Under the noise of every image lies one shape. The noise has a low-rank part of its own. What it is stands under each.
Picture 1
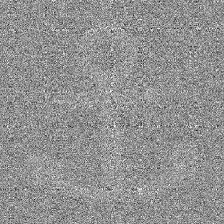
anchor
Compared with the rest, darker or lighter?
lighter
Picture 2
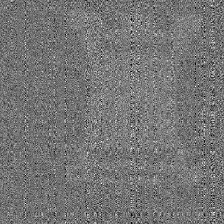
chess rook
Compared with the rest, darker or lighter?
lighter
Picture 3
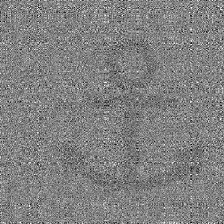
anchor
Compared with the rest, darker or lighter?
darker
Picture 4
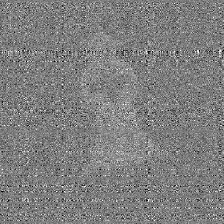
chess bishop
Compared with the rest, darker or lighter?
lighter
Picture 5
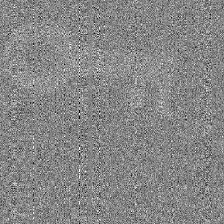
key
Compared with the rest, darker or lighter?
lighter
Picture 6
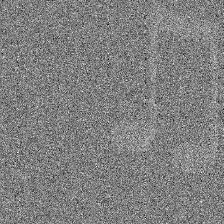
pair of musical notes
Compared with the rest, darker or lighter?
lighter
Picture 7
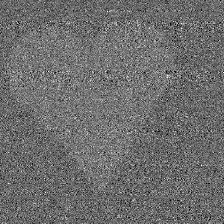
heart
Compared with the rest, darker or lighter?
lighter
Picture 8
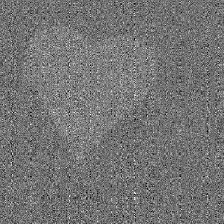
heart
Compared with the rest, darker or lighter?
lighter
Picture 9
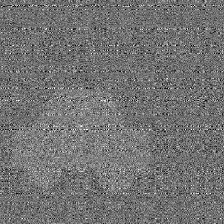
car
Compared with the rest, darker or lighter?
lighter
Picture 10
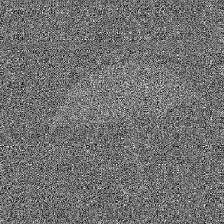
umbrella
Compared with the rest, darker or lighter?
lighter
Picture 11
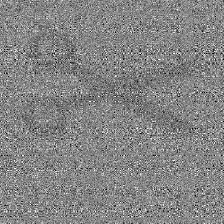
pair of scissors
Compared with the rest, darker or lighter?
darker
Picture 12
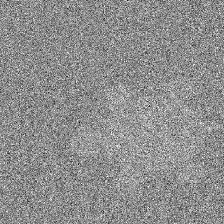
turtle
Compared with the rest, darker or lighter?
lighter
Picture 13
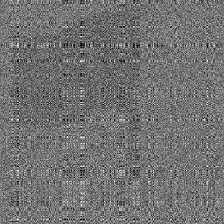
flag
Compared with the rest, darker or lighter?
darker
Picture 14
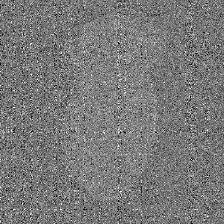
footprint
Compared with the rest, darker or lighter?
lighter
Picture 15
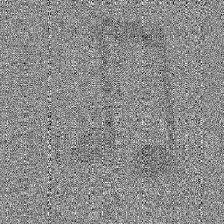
pair of musical notes
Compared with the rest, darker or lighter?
darker
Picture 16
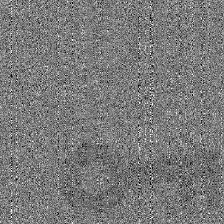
key
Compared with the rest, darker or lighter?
darker
